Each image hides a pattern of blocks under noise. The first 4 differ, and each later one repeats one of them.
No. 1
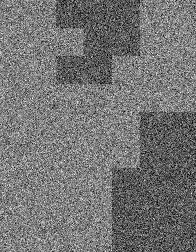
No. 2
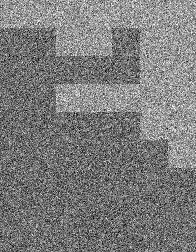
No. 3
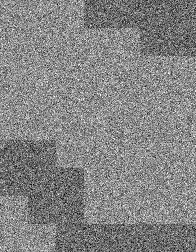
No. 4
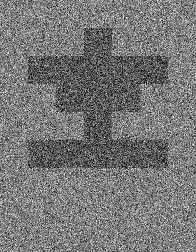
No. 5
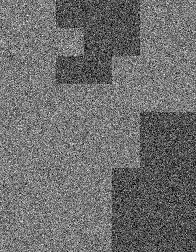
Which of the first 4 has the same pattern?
1
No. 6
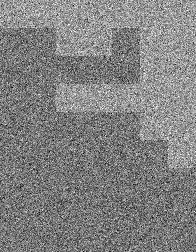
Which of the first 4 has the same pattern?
2
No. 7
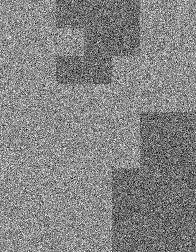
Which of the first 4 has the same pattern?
1
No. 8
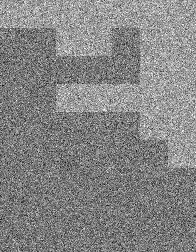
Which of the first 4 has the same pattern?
2
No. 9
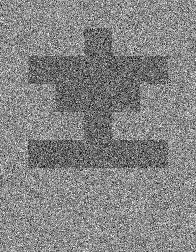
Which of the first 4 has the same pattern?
4
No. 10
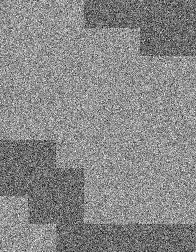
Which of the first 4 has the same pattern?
3
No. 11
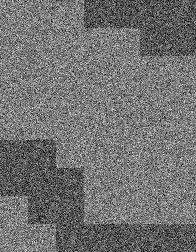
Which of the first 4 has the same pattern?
3
